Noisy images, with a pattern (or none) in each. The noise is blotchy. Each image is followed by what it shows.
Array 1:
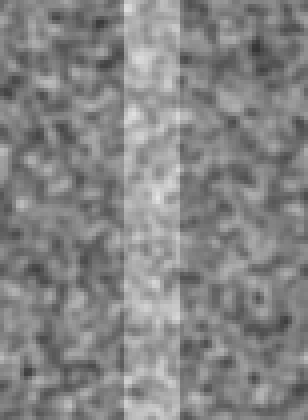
one vertical stripe
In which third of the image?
middle
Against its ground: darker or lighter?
lighter
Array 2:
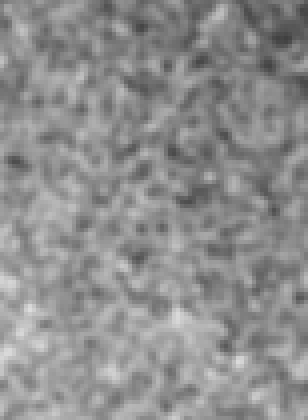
a smooth slope
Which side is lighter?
bottom left
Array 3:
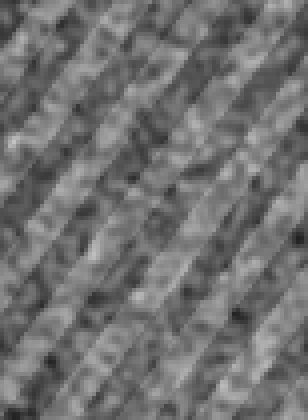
diagonal stripes
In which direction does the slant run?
bottom left to top right
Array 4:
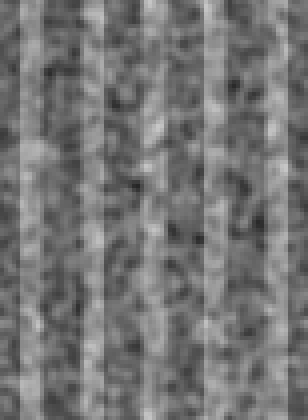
vertical stripes
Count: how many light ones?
5
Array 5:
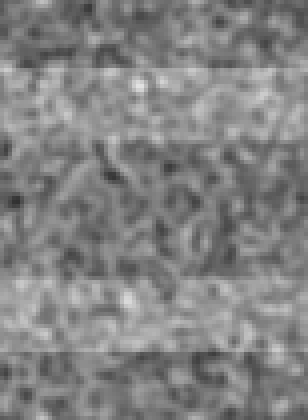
horizontal stripes
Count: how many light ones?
2
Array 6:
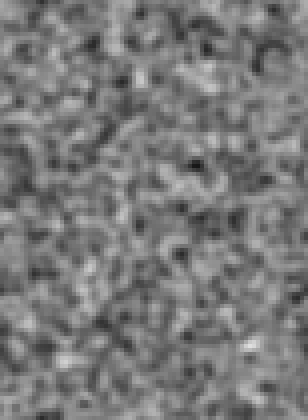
only noise
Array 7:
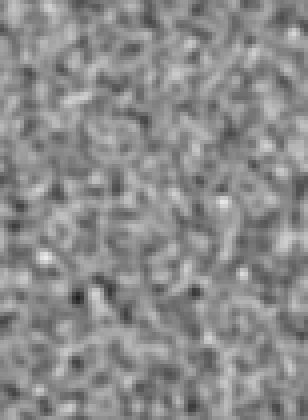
only noise
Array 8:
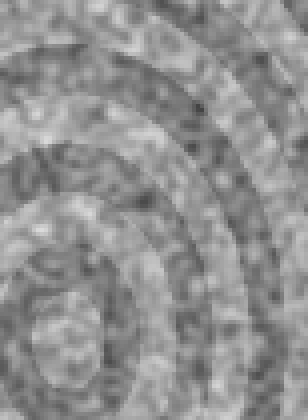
rings round one point
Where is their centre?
bottom left
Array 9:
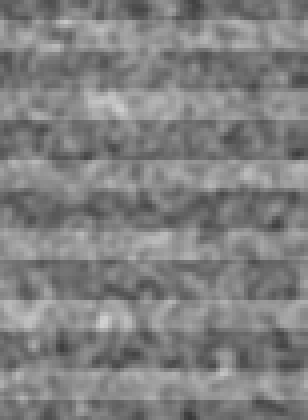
horizontal stripes
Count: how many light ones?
6
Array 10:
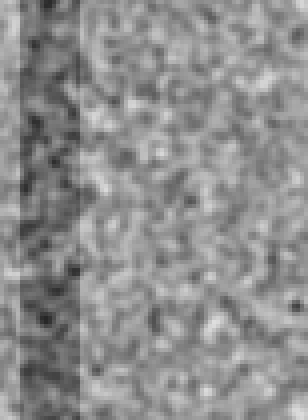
one vertical stripe
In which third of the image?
left
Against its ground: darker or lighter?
darker
